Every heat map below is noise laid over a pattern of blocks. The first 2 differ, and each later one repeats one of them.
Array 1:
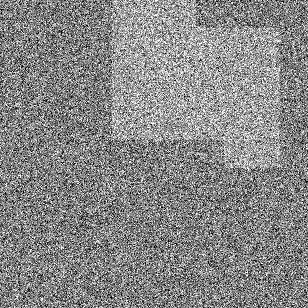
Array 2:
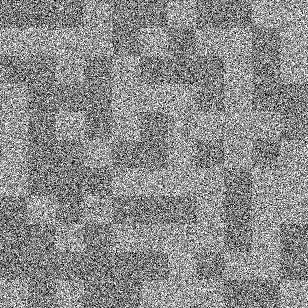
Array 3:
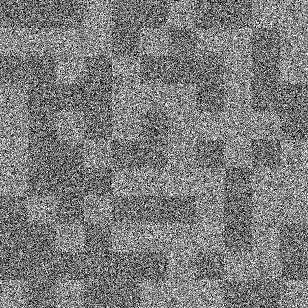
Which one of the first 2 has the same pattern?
2
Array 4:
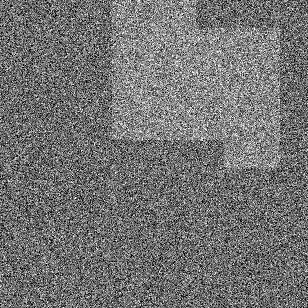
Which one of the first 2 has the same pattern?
1
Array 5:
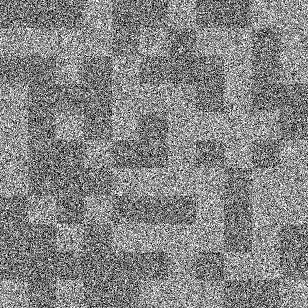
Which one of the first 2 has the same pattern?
2
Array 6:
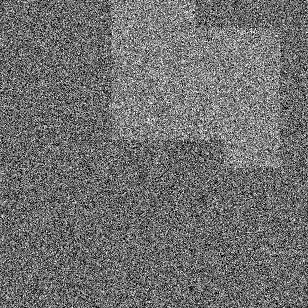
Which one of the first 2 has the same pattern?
1
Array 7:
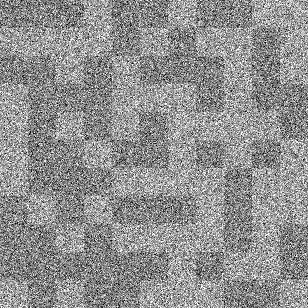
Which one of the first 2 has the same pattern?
2
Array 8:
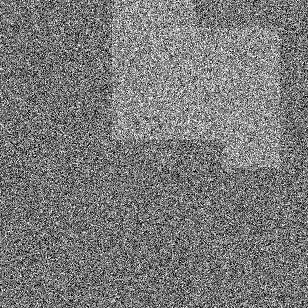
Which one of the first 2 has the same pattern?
1
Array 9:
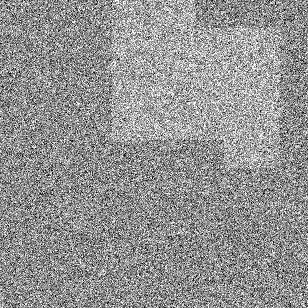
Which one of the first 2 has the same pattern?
1
